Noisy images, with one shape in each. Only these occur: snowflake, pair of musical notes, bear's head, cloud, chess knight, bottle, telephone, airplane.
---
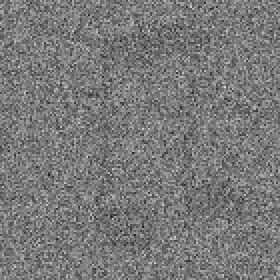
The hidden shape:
pair of musical notes
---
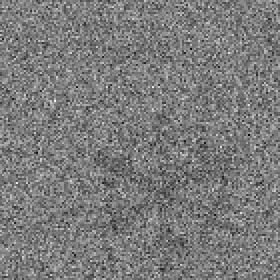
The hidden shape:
snowflake
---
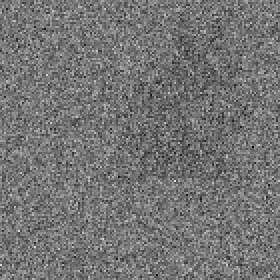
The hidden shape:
chess knight
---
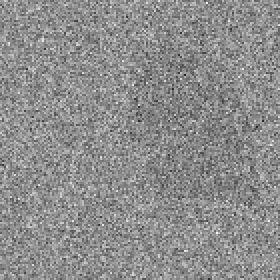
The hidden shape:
chess knight
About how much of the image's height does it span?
two thirds
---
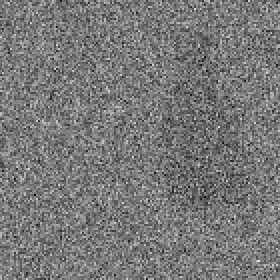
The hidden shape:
bottle
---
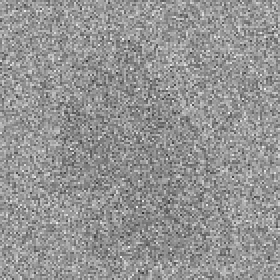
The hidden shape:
chess knight
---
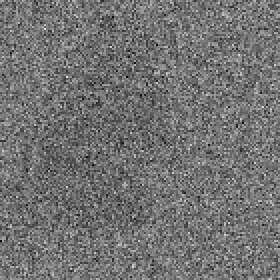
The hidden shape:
chess knight
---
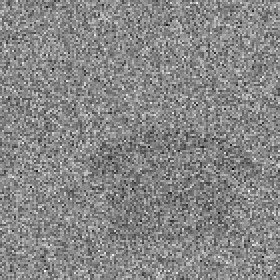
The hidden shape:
telephone
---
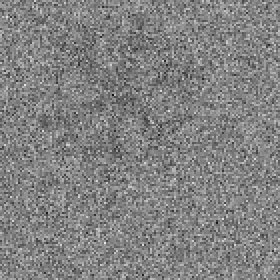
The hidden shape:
snowflake
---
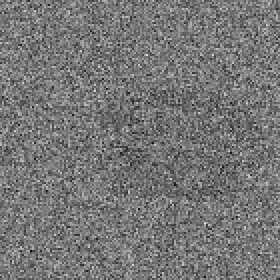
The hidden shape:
telephone
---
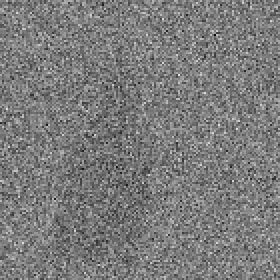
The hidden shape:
bottle
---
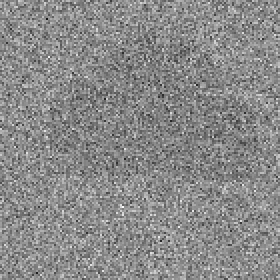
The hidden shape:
cloud
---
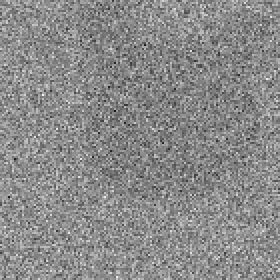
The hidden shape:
bear's head
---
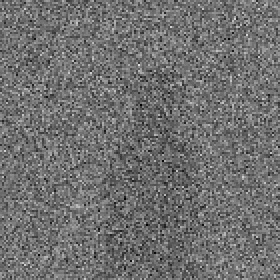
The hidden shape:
bottle
